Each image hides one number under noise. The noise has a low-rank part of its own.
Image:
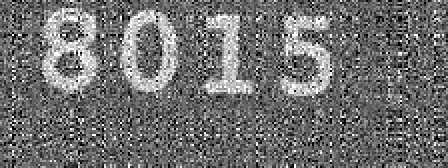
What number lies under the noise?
8015
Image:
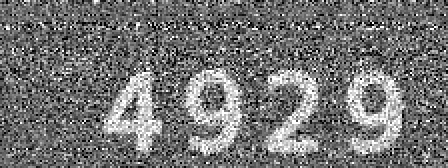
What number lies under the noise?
4929
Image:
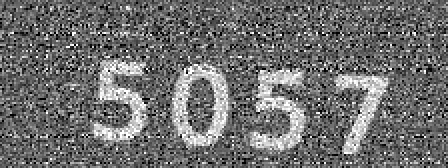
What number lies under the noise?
5057
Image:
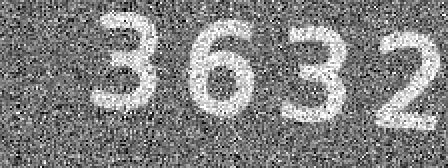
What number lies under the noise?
3632
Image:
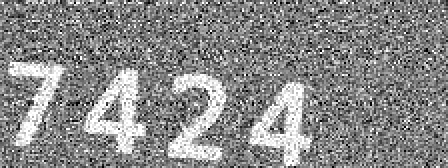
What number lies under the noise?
7424
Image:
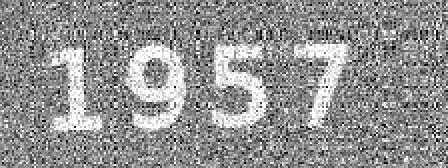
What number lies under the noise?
1957
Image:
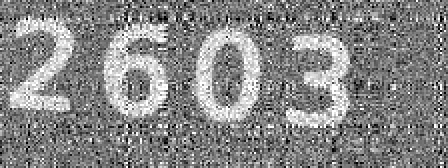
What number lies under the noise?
2603
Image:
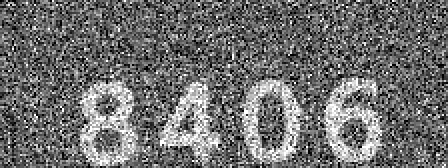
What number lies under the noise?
8406
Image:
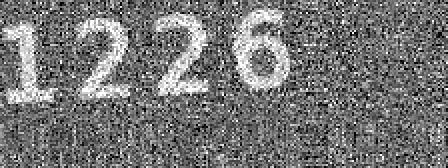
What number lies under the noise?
1226
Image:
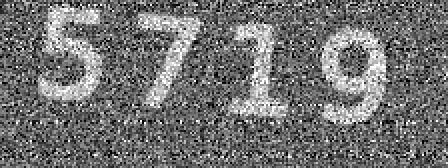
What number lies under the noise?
5719
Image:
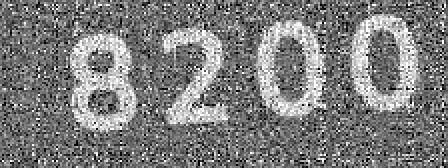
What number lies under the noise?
8200
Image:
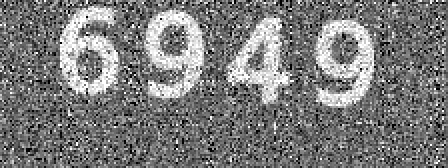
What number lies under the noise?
6949
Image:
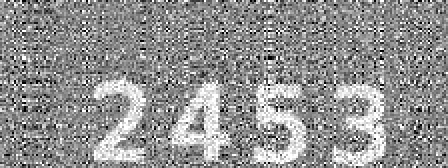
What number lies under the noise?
2453
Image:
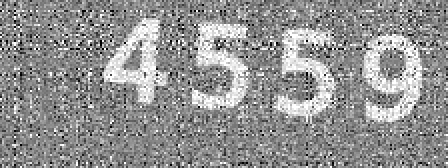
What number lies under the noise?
4559
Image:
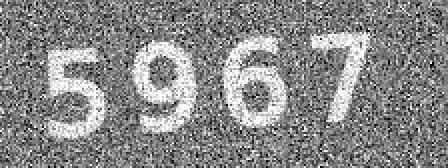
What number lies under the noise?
5967
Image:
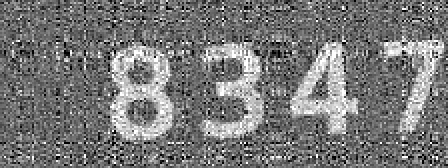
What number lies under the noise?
8347
